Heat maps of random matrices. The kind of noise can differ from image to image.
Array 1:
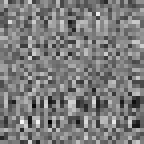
low rank plus noise
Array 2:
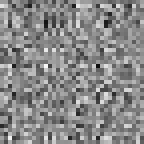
low rank plus noise
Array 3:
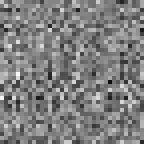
low rank plus noise
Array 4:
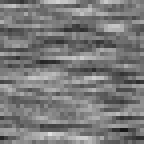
streaked along the rows
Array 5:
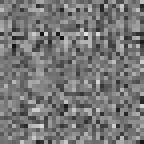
low rank plus noise
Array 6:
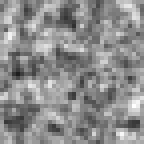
blotchy
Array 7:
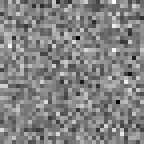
independent entries
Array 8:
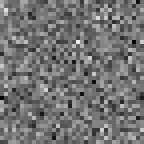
low rank plus noise
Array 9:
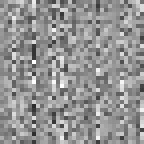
columns of uneven size
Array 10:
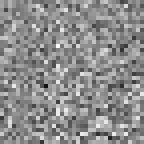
low rank plus noise
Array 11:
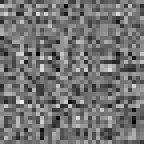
low rank plus noise
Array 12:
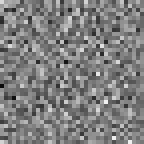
low rank plus noise
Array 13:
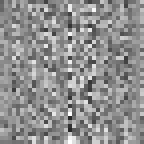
columns of uneven size
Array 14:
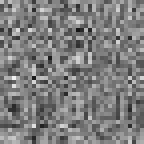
low rank plus noise
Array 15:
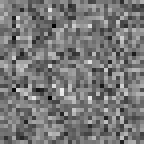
low rank plus noise
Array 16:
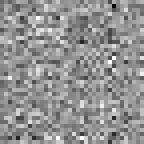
low rank plus noise
